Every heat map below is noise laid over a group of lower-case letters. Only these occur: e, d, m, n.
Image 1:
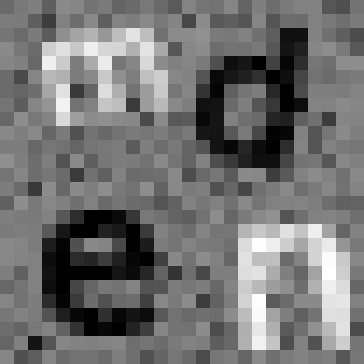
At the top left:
m
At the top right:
d
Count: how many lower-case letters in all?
4
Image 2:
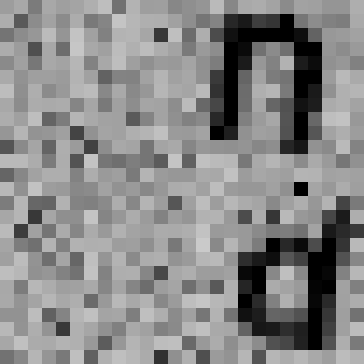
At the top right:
n
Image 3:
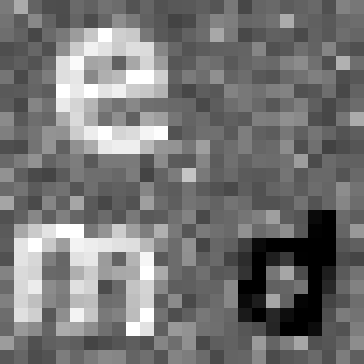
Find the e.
top left
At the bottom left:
m
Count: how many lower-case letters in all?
3
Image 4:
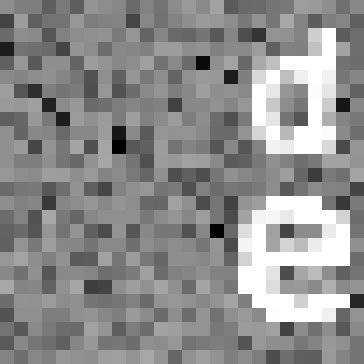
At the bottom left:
nothing
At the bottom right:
e
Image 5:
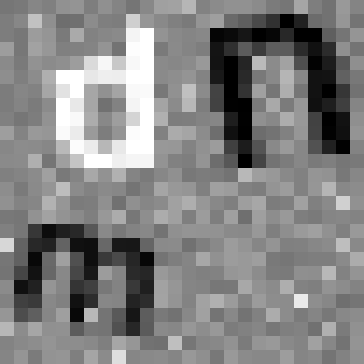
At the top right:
n
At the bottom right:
nothing
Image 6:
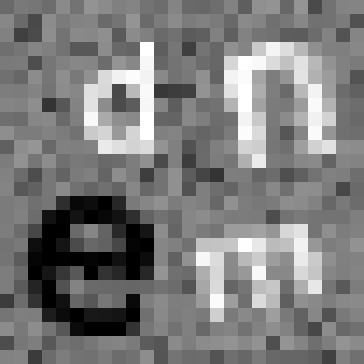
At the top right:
n
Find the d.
top left
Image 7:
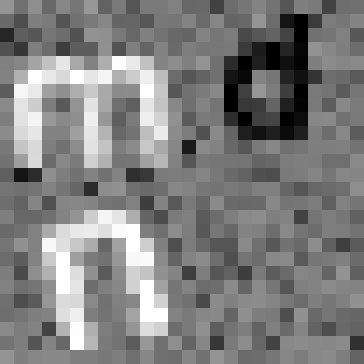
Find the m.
top left
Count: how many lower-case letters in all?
3
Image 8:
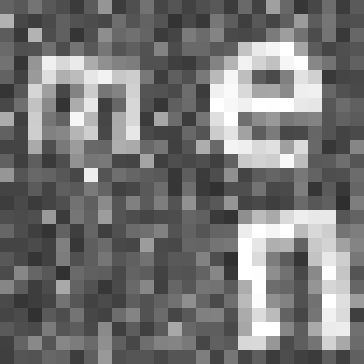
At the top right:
e
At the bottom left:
nothing
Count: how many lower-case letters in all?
3
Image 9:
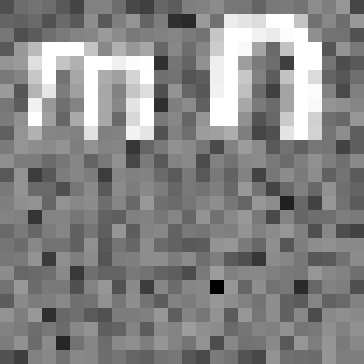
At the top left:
m
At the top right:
n
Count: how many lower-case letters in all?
2
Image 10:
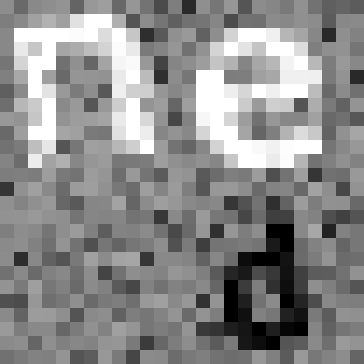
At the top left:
n
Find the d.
bottom right
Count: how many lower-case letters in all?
3
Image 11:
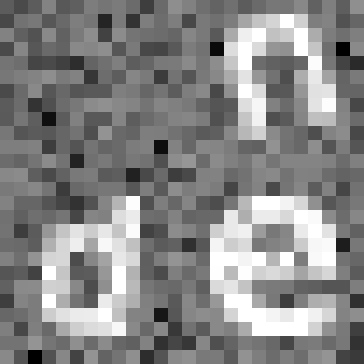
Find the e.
bottom right
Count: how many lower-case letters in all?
3
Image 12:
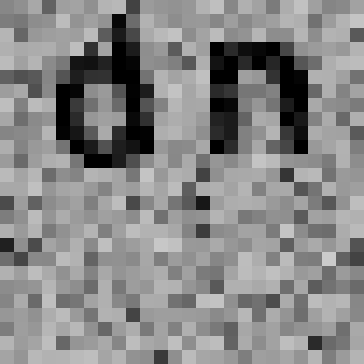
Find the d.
top left
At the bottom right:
nothing
